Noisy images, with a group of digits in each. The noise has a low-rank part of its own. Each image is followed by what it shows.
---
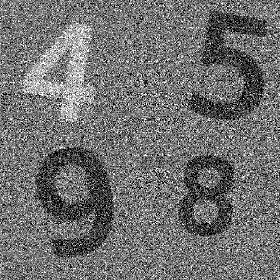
top left: light 4; top right: dark 5; bottom left: dark 9; bottom right: dark 8
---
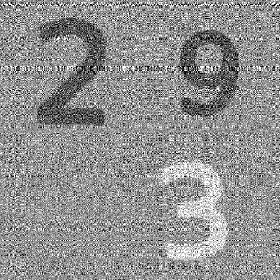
top left: dark 2; top right: dark 9; bottom right: light 3
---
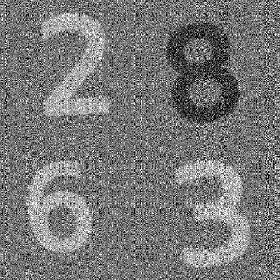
top left: light 2; top right: dark 8; bottom left: light 6; bottom right: light 3
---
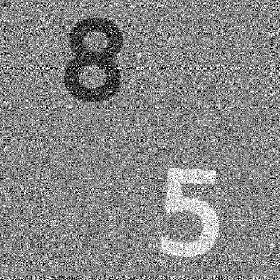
top left: dark 8; bottom right: light 5
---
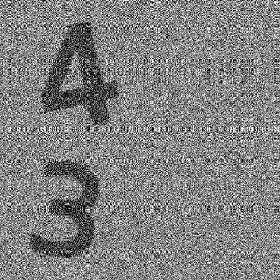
top left: dark 4; bottom left: dark 3
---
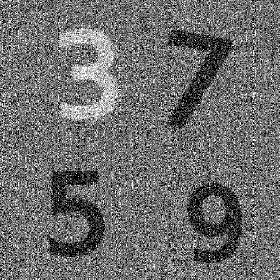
top left: light 3; top right: dark 7; bottom left: dark 5; bottom right: dark 9
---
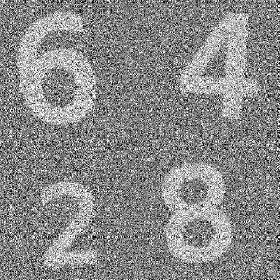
top left: light 6; top right: light 4; bottom left: light 2; bottom right: light 8
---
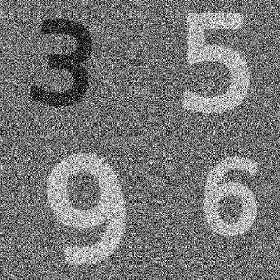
top left: dark 3; top right: light 5; bottom left: light 9; bottom right: light 6
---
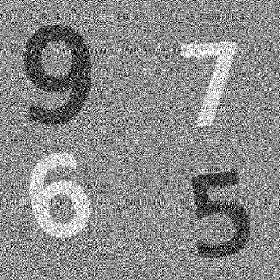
top left: dark 9; top right: light 7; bottom left: light 6; bottom right: dark 5
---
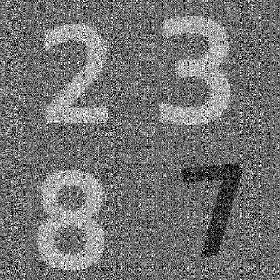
top left: light 2; top right: light 3; bottom left: light 8; bottom right: dark 7
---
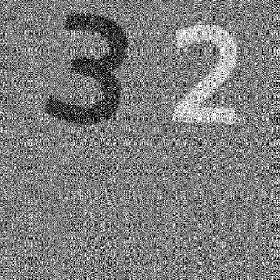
top left: dark 3; top right: light 2
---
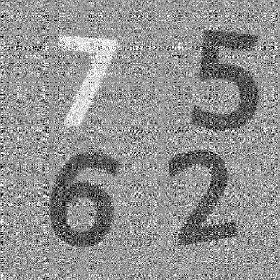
top left: light 7; top right: dark 5; bottom left: dark 6; bottom right: dark 2
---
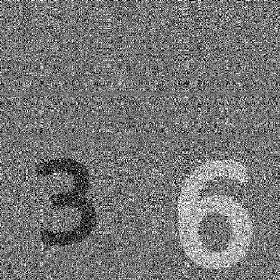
bottom left: dark 3; bottom right: light 6
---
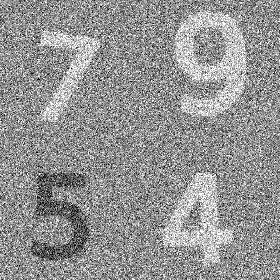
top left: light 7; top right: light 9; bottom left: dark 5; bottom right: light 4
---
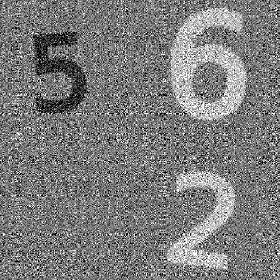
top left: dark 5; top right: light 6; bottom right: light 2
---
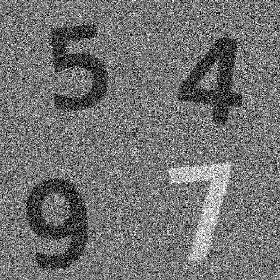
top left: dark 5; top right: dark 4; bottom left: dark 9; bottom right: light 7
